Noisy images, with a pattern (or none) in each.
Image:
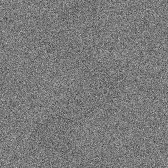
a wavy band
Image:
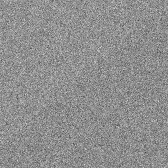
a sharp edge
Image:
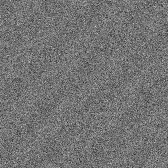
diagonal stripes
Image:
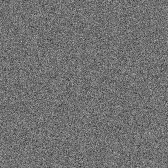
only noise
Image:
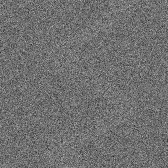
a wavy band
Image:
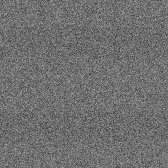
horizontal stripes
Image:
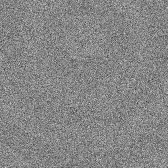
rings round one point
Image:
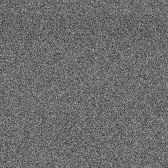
one horizontal stripe
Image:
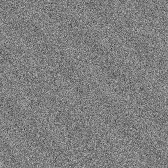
diagonal stripes
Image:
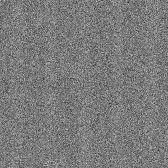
vertical stripes
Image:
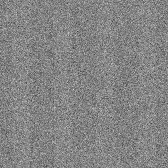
vertical stripes
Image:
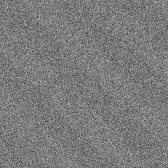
diagonal stripes
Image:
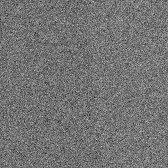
a sharp edge
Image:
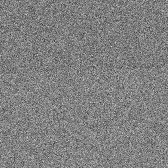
a sharp edge
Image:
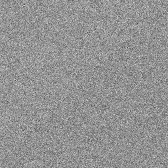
a sharp edge
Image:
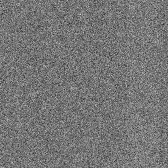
one vertical stripe
